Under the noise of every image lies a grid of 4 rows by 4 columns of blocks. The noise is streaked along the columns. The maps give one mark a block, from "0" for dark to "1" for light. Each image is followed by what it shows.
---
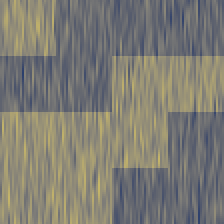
1 0 0 0
0 0 1 1
1 1 1 0
1 1 0 0
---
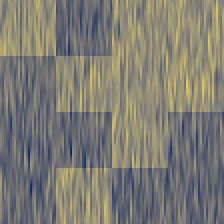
1 0 1 1
0 1 1 1
0 0 1 0
0 1 0 0
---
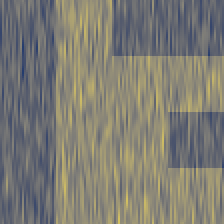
0 1 0 0
0 1 1 1
0 1 1 0
0 1 1 1
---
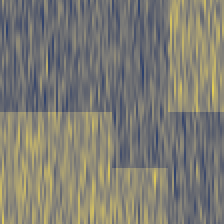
0 0 0 1
0 0 0 1
1 1 0 0
1 1 1 0
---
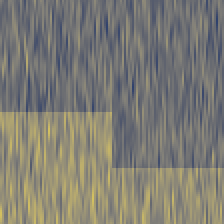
0 0 0 0
0 0 0 0
1 1 0 0
1 1 1 1
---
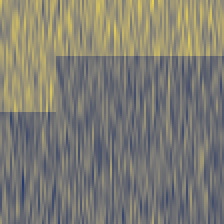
1 1 1 1
1 0 0 0
0 0 0 0
0 0 0 0
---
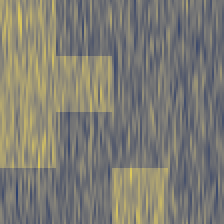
1 0 0 0
1 1 0 0
1 0 0 0
0 0 1 0
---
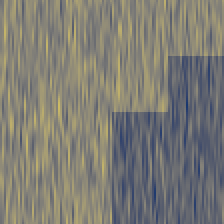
1 1 1 1
1 1 1 0
1 1 0 0
1 1 0 0
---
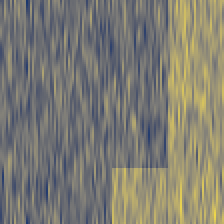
0 0 0 1
0 0 0 1
0 0 0 1
0 0 1 1
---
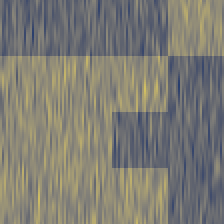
0 0 0 1
1 1 1 0
1 1 0 0
1 1 1 0
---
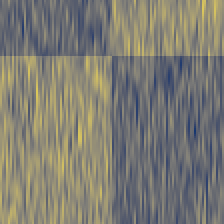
0 0 1 1
1 1 0 0
1 1 0 0
1 1 0 0
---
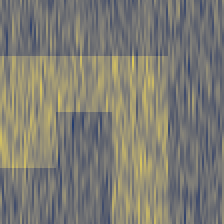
0 0 0 0
1 1 1 0
1 0 1 0
0 0 1 0
